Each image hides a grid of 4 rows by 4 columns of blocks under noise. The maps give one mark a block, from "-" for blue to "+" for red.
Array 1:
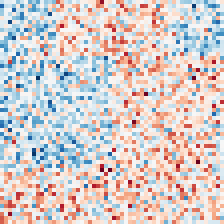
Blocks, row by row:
-++-
--++
--++
++++
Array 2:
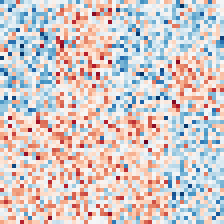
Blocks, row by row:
-+--
-+-+
+++-
+++-
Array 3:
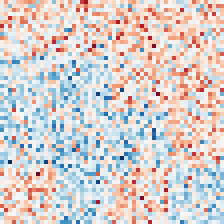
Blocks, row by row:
++++
--++
---+
+-+-
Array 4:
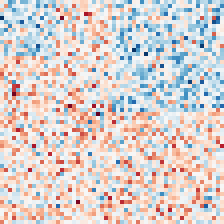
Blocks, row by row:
-+--
++--
++++
++++
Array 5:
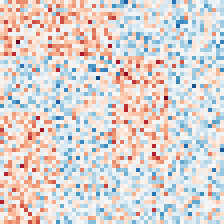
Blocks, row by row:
++--
--+-
+-+-
+---
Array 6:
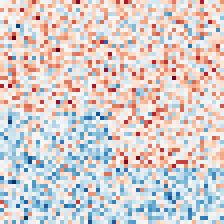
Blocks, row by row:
++++
++++
--++
----
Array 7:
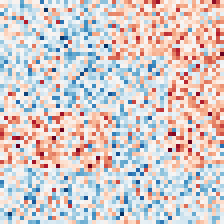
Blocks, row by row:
--++
---+
++-+
----
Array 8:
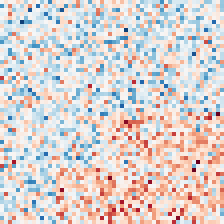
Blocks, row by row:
----
----
--++
-+++
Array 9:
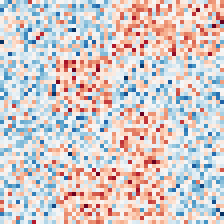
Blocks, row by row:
--++
-+--
--+-
-++-
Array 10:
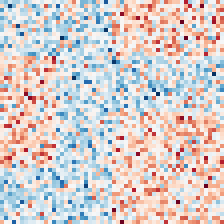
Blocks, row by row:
--++
+---
+-++
--++
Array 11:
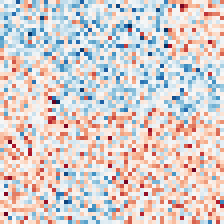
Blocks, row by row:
---+
+---
++++
+-++
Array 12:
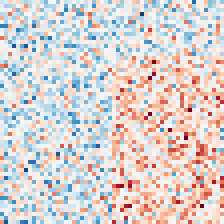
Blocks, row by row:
----
--++
--++
--++
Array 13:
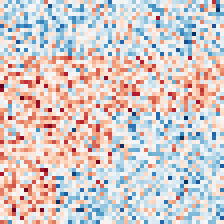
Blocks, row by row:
----
++++
++--
+---
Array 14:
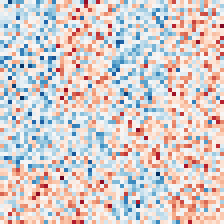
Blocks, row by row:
-+-+
-+-+
--++
++-+
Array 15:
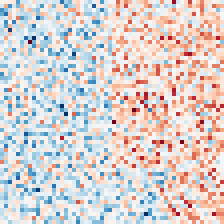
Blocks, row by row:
--++
--++
--++
---+
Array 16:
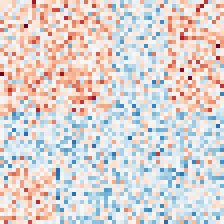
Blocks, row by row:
++-+
++-+
----
+---
